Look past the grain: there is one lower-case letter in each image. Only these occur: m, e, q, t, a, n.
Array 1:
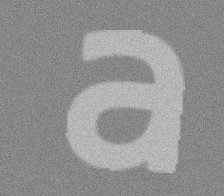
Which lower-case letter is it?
a
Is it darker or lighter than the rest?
lighter
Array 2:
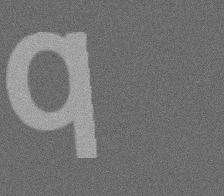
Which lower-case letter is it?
q
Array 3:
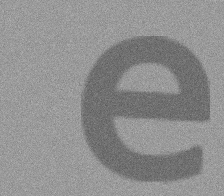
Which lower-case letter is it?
e
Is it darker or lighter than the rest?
darker
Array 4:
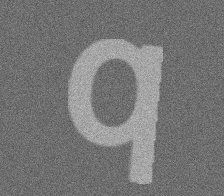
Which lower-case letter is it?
q
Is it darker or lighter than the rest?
lighter
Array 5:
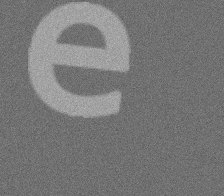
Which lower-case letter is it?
e
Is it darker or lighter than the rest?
lighter
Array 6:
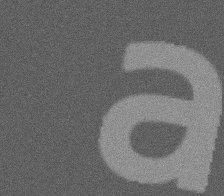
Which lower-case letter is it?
a
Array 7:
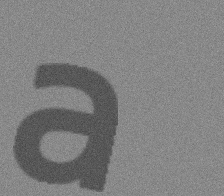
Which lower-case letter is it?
a
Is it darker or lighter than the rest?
darker
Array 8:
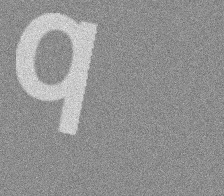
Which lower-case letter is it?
q
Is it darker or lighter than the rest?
lighter
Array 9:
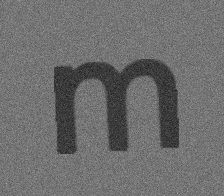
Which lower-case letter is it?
m
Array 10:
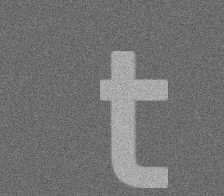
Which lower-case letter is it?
t
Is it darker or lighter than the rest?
lighter
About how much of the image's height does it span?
two thirds
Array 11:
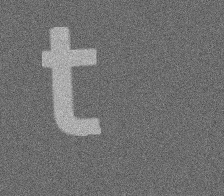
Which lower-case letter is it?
t
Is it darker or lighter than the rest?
lighter
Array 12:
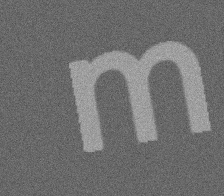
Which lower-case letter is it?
m
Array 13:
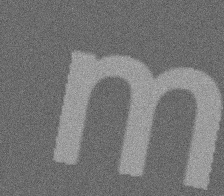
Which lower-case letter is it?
m
